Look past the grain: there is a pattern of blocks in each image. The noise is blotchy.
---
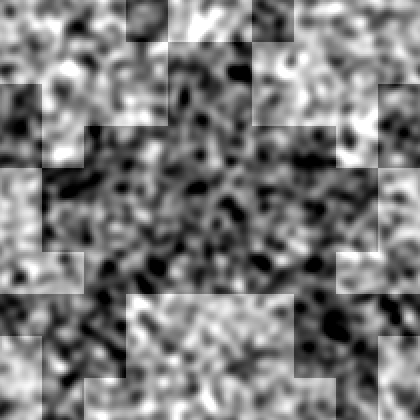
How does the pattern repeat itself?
left and right mirror each other
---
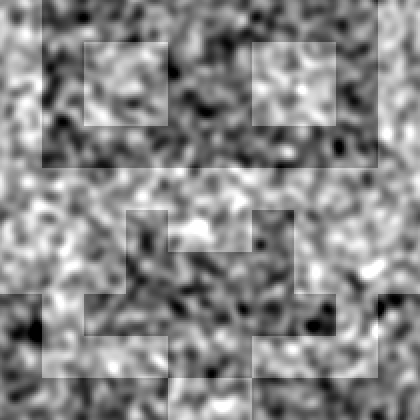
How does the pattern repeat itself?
left and right mirror each other
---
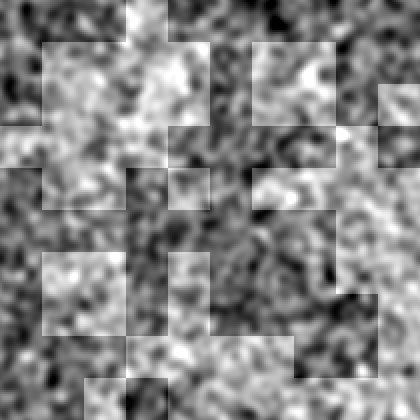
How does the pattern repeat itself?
mirrored about the diagonal from the top left
